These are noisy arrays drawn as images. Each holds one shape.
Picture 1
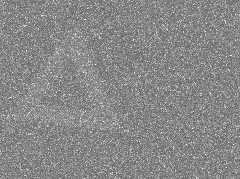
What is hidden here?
light triangle frame
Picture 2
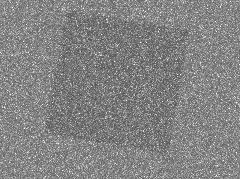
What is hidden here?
dark square
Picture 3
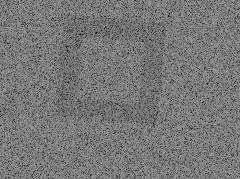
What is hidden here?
dark square frame
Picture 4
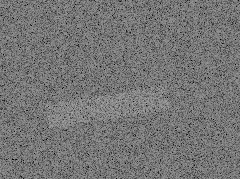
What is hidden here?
light bar
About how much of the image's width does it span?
half
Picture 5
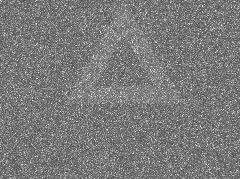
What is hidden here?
light triangle frame
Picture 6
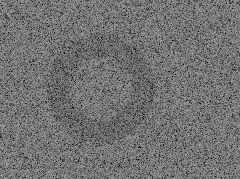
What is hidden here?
dark ring
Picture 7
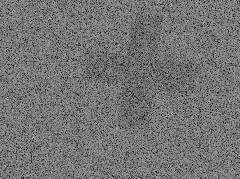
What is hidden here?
dark cross
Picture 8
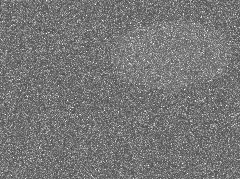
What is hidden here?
light ellipse
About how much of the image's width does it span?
half
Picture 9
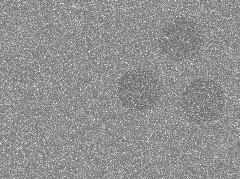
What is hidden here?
dark three dots
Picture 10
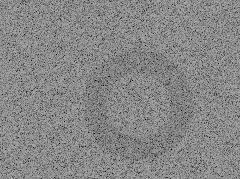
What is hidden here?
dark ring
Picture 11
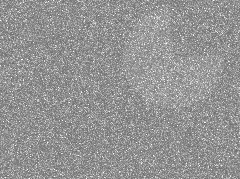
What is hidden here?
light disc with a wedge cut out
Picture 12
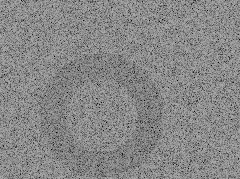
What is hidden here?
dark ring
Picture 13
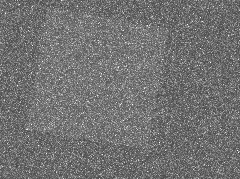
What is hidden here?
light square
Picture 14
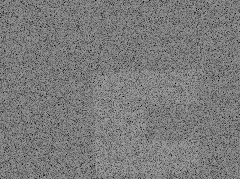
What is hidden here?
light square with a notch
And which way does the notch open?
right
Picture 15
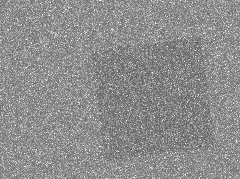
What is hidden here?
dark square
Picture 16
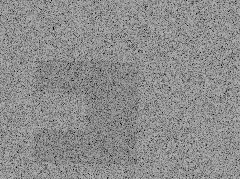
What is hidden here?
dark square with a notch
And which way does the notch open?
left
